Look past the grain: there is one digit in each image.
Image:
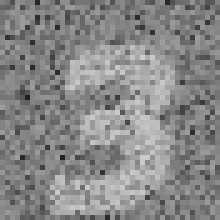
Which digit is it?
3
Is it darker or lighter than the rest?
lighter
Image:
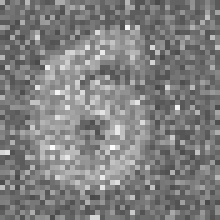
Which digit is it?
6
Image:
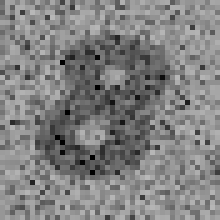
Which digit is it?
8
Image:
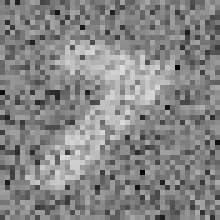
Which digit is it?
7
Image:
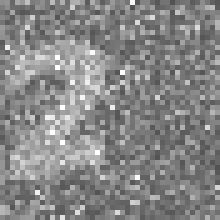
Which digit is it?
2
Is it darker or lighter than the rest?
lighter
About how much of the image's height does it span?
two thirds
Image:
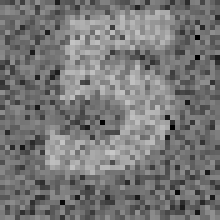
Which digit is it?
5
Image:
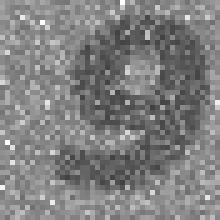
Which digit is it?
9
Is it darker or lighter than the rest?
darker
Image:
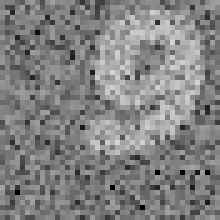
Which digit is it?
9
